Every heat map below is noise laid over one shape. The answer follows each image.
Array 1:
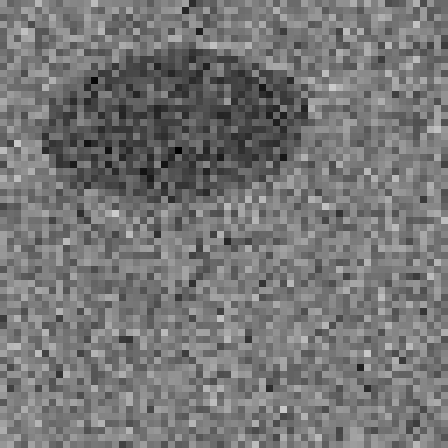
dark ellipse
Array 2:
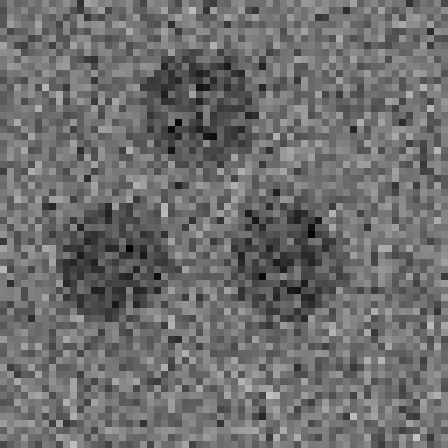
dark three dots
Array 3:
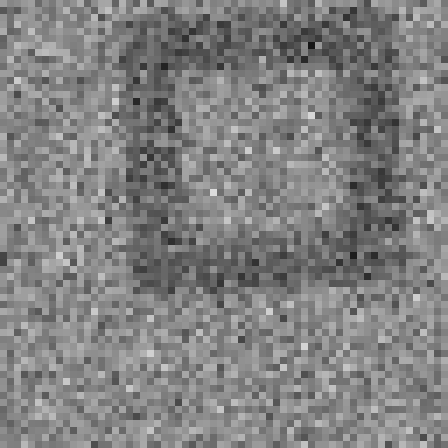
dark square frame
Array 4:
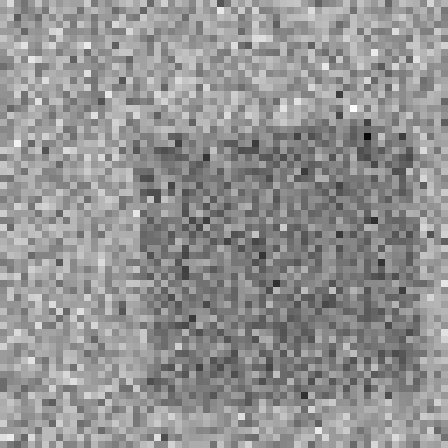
dark square
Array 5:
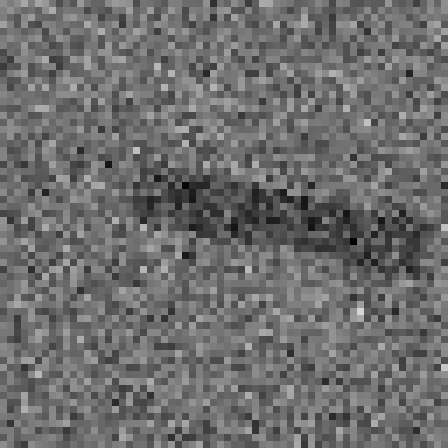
dark bar
